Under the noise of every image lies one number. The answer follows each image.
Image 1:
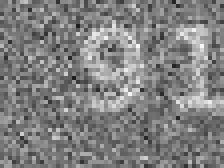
91
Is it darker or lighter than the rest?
lighter
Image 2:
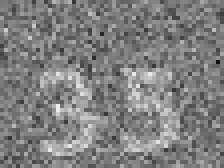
35
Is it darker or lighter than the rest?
lighter
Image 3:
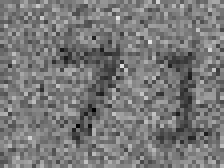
71
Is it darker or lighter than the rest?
darker
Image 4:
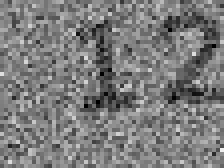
12
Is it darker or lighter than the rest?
darker
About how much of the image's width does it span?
two thirds
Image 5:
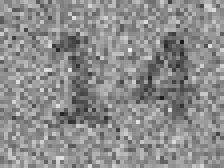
14
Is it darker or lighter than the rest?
darker
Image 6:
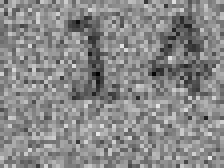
14
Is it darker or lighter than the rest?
darker
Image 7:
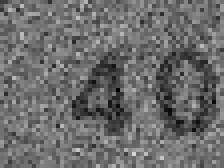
40
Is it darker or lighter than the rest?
darker
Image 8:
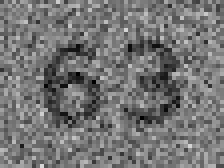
63
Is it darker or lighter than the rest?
darker
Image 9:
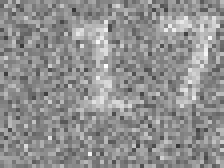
17
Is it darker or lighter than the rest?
lighter
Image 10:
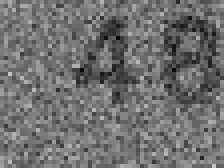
48
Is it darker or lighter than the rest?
darker
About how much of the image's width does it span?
two thirds
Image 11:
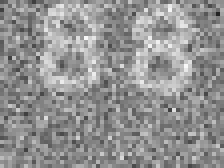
88
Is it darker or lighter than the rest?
lighter
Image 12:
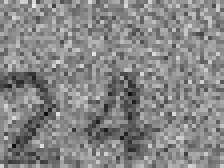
24
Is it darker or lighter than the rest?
darker
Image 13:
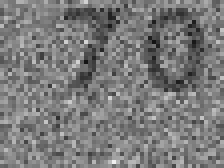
70
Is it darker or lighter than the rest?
darker
